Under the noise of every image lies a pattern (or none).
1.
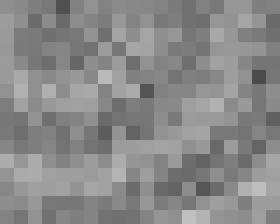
rings round one point
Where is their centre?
top left
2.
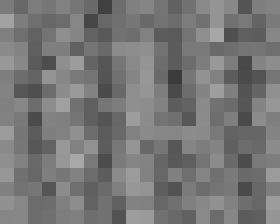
vertical stripes
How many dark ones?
4
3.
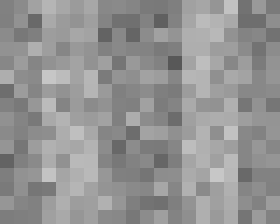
vertical stripes
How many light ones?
2
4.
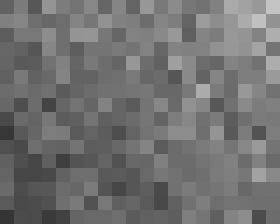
a smooth slope
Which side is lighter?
top right
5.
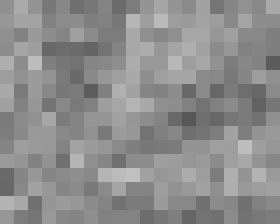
spokes from one point
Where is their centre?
bottom left
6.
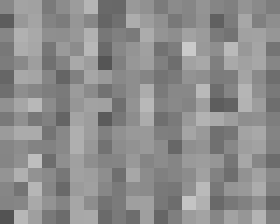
vertical stripes
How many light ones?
5
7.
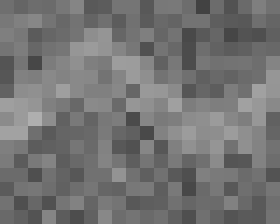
a wavy band
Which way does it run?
left to right
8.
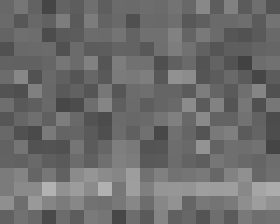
one horizontal stripe
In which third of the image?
bottom
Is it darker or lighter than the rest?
lighter
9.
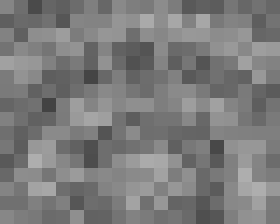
rings round one point
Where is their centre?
bottom middle
